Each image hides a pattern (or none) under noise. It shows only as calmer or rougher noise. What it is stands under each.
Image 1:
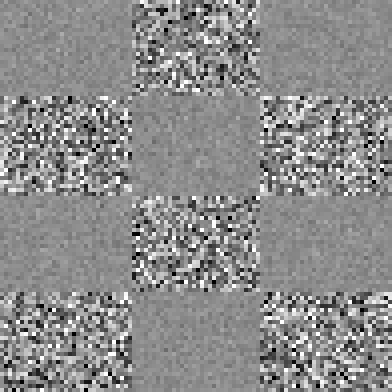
a checkerboard
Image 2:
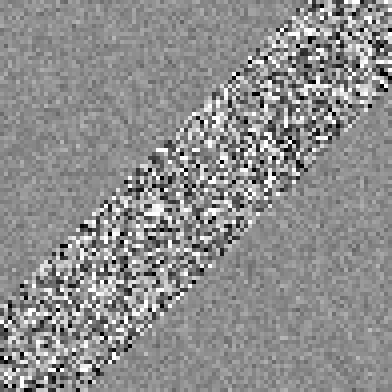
a diagonal band
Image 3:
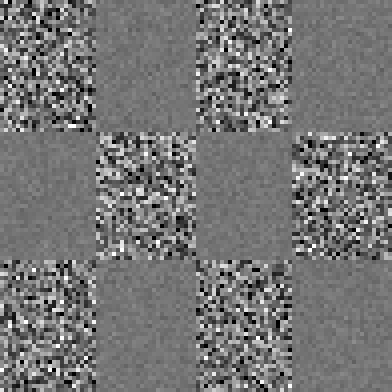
a checkerboard
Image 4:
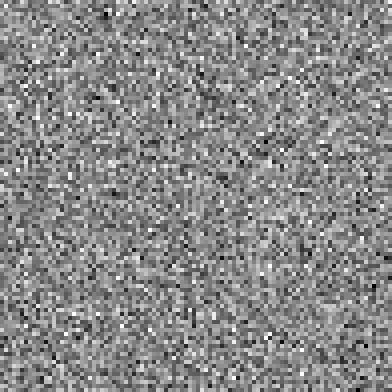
only noise
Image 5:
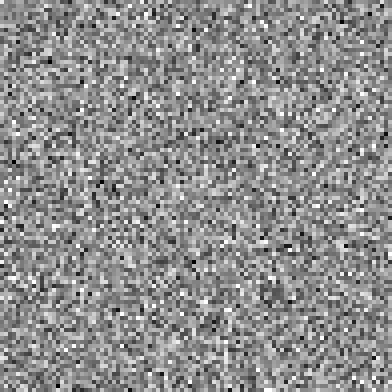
only noise
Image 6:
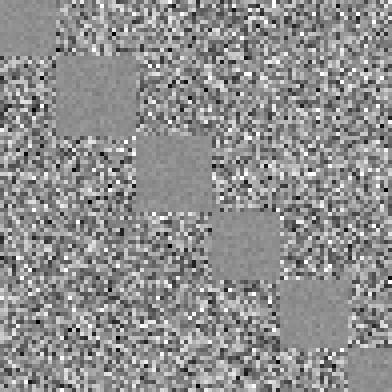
blocks along the diagonal
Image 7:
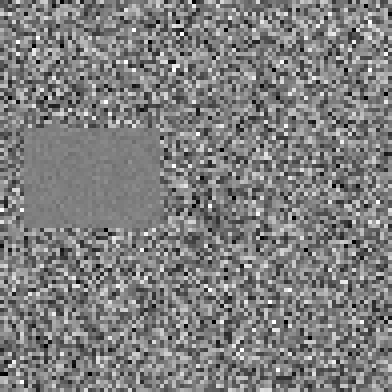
one block
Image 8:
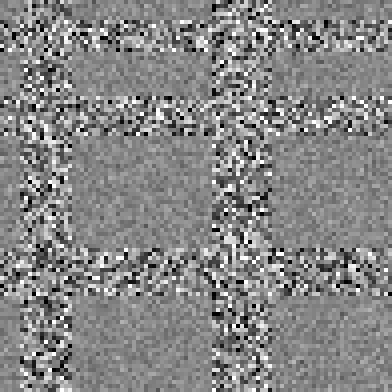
bands of rows crossing bands of columns
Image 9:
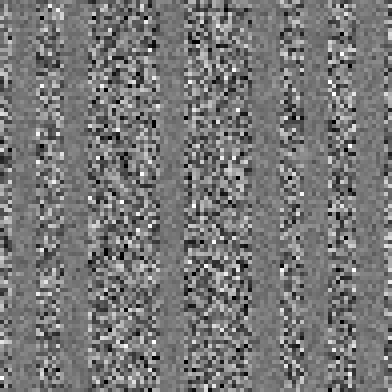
bands of columns
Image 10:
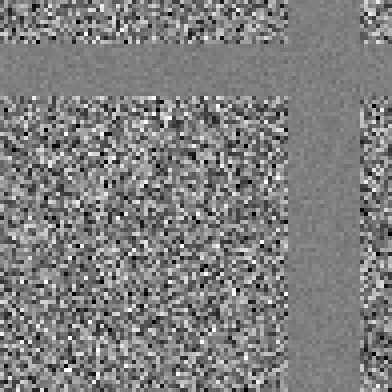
bands of rows crossing bands of columns
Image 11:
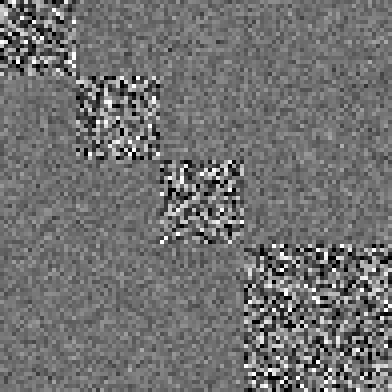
blocks along the diagonal
